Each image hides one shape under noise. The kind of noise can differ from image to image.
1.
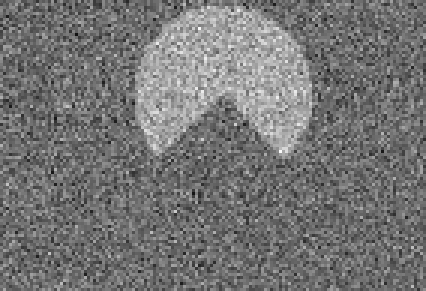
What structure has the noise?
low rank plus noise
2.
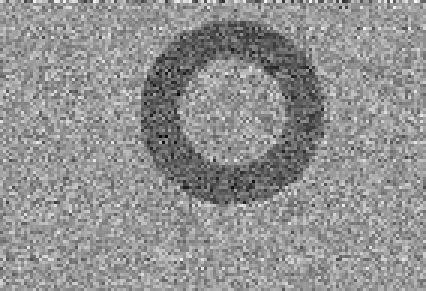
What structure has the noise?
rows of uneven size
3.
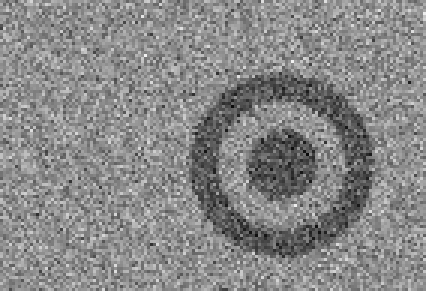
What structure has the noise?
independent entries
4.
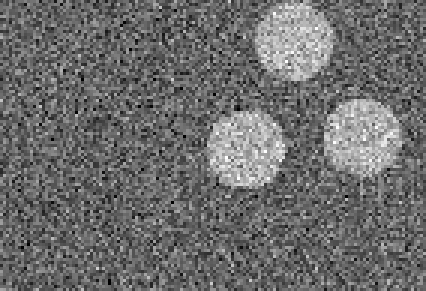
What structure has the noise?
low rank plus noise
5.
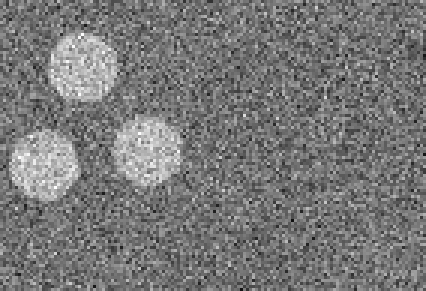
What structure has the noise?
independent entries
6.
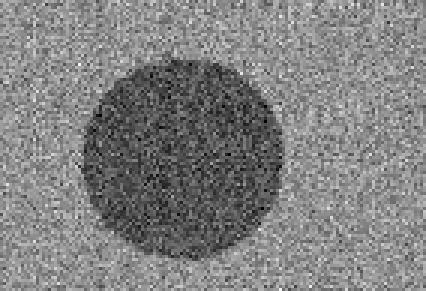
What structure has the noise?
low rank plus noise
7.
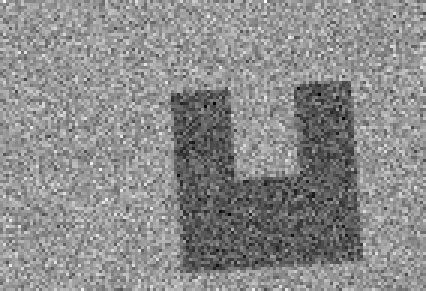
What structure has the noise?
independent entries
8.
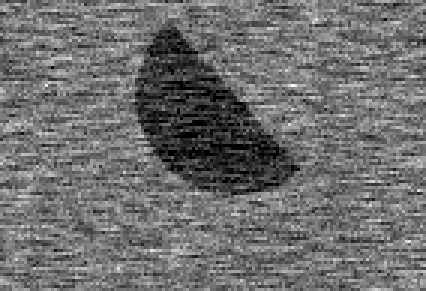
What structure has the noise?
streaked along the rows
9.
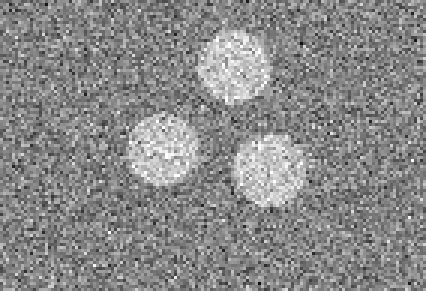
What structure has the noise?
independent entries
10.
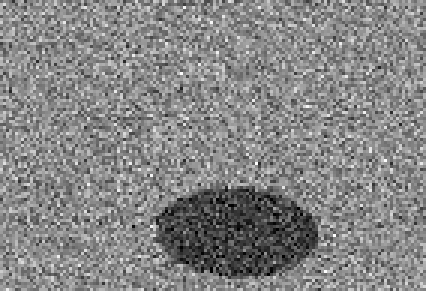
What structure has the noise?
low rank plus noise
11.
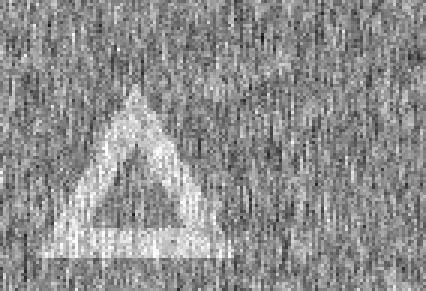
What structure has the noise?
streaked along the columns
